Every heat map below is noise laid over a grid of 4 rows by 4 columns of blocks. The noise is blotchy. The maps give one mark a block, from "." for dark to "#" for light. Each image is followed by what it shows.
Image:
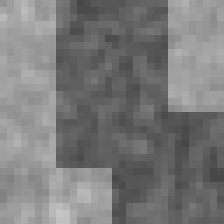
# . . #
# . . #
# . . .
# # . .
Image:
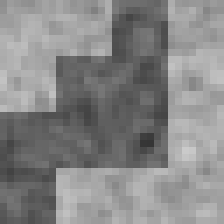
# # . #
# . . #
. . . #
. # # #
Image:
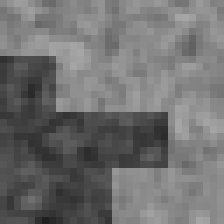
# # # #
. # # #
. . . #
. . # #
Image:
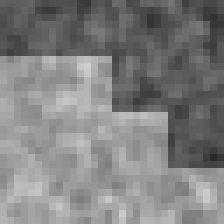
. . . .
# # . .
# # # .
# # # #
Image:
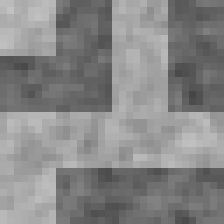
# . # .
. . # .
# # # #
# . . .
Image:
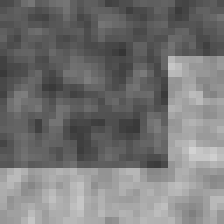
. . . .
. . . #
. . . #
# # # #
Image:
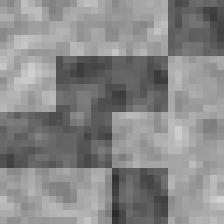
# # # .
# . . #
. . # #
# # . #
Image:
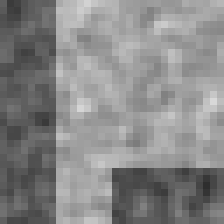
. # # #
. # # #
. # # #
. # . .
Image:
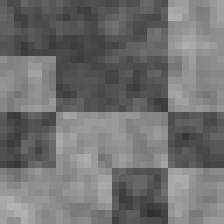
. . . #
# . . #
. # # .
# # . #
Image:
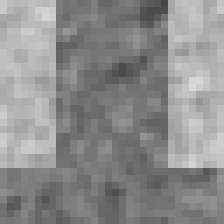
# . . #
# . . #
# . . #
. . . .
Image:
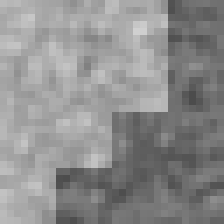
# # # .
# # # .
# # . .
# . . .
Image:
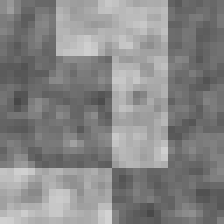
. # # .
. . # .
. . # .
# # . .
